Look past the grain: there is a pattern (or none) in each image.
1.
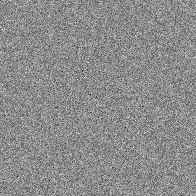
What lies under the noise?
only noise
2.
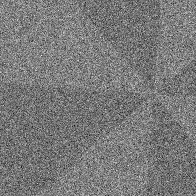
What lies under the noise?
spokes from one point
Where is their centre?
middle right
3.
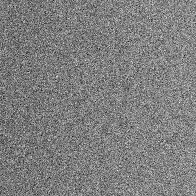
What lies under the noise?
a smooth slope
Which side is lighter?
right
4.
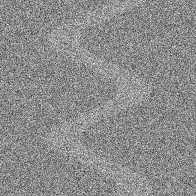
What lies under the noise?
a wavy band
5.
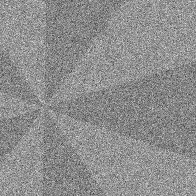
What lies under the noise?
spokes from one point
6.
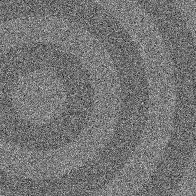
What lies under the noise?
rings round one point
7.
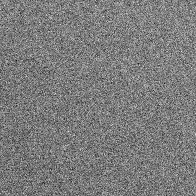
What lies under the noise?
a smooth slope
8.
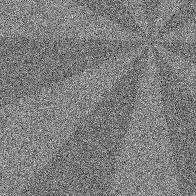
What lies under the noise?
spokes from one point
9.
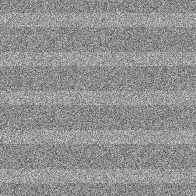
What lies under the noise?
horizontal stripes
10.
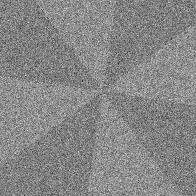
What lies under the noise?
spokes from one point
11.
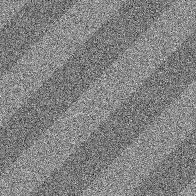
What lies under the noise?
diagonal stripes
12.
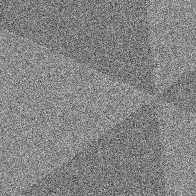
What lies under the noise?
spokes from one point
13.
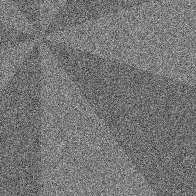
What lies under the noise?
spokes from one point
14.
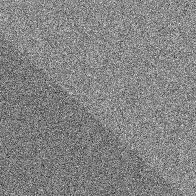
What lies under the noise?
a sharp edge
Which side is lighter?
top right
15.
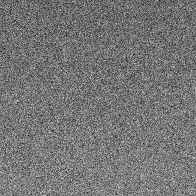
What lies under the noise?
a smooth slope
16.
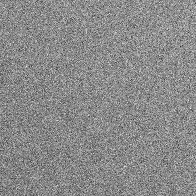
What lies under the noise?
a smooth slope
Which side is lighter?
top right
